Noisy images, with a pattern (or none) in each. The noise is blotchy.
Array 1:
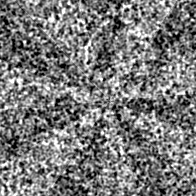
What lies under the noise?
spokes from one point
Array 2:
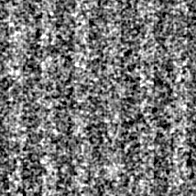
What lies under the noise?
vertical stripes
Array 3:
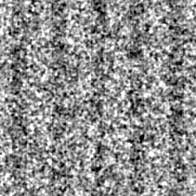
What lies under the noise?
vertical stripes
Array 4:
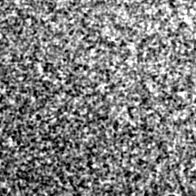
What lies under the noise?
a smooth slope
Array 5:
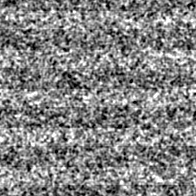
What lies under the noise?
horizontal stripes
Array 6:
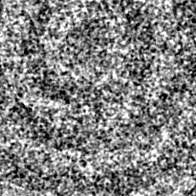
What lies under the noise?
rings round one point
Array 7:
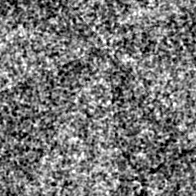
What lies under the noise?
spokes from one point
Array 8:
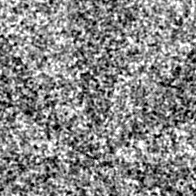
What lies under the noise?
spokes from one point
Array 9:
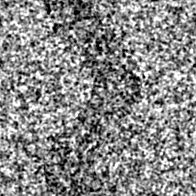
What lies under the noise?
a wavy band
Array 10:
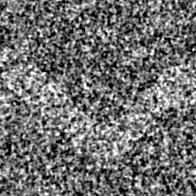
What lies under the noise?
a wavy band
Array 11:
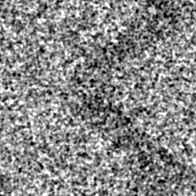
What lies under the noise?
a wavy band
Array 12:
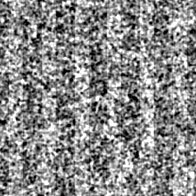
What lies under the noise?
vertical stripes
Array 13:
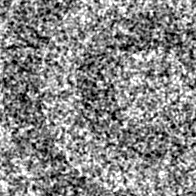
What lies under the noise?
rings round one point
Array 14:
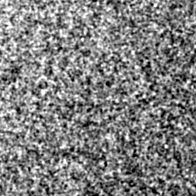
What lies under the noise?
a smooth slope
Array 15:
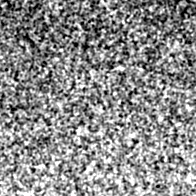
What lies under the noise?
a smooth slope
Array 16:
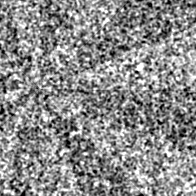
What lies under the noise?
spokes from one point
